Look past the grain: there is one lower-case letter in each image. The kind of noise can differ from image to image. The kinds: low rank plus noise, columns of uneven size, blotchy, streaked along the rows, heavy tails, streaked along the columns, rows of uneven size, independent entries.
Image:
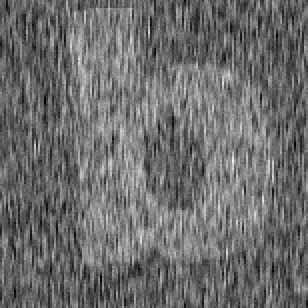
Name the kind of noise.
streaked along the columns
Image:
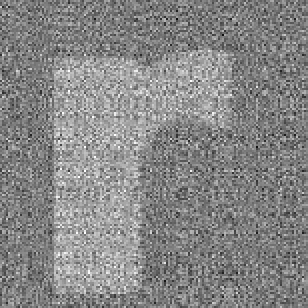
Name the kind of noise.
low rank plus noise
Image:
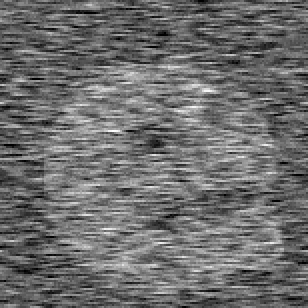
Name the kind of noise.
streaked along the rows
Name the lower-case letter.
e
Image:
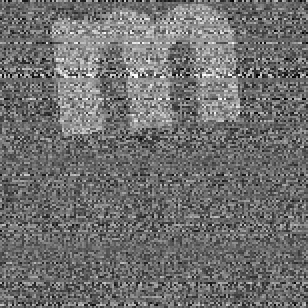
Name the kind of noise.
rows of uneven size
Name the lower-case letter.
m
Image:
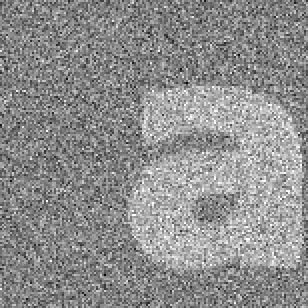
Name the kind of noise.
independent entries
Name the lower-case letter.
a
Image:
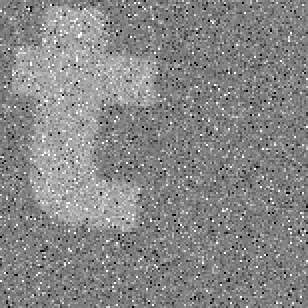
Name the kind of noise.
heavy tails
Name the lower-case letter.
t
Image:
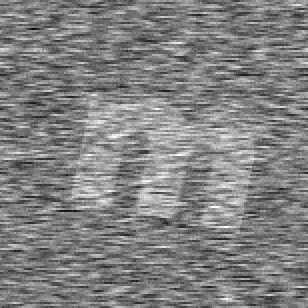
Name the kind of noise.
streaked along the rows
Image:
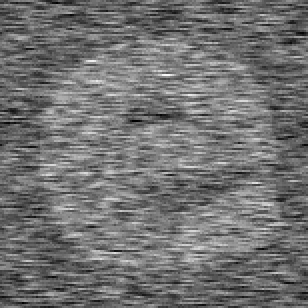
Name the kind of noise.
streaked along the rows
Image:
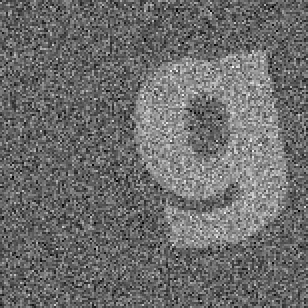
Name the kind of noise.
independent entries
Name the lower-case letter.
g
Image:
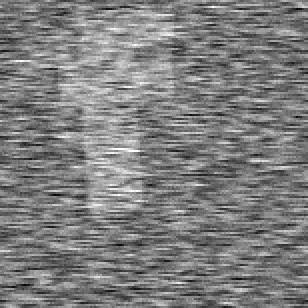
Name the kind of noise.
streaked along the rows
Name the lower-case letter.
f
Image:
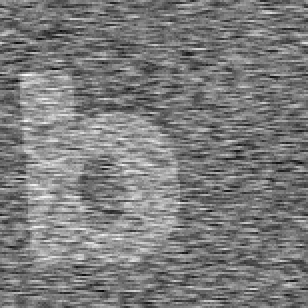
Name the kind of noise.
streaked along the rows
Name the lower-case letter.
b
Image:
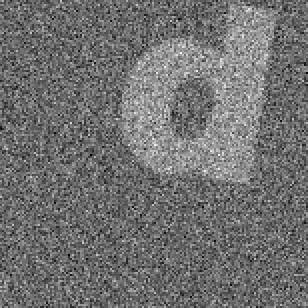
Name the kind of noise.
independent entries
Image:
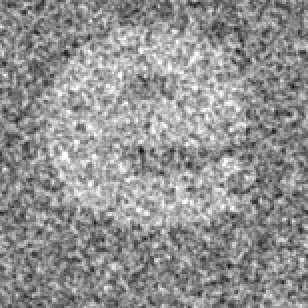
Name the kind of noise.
blotchy
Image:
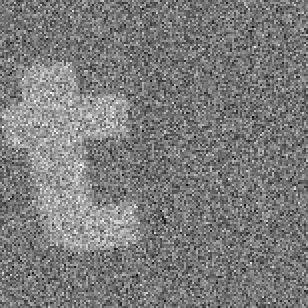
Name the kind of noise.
independent entries
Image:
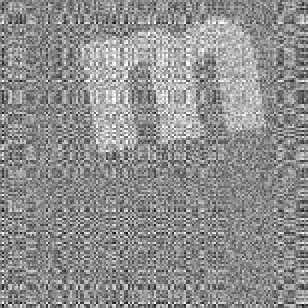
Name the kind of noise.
low rank plus noise
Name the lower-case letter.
m
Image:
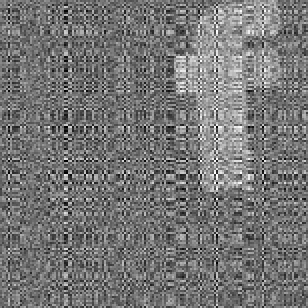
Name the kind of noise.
low rank plus noise
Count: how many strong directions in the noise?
one
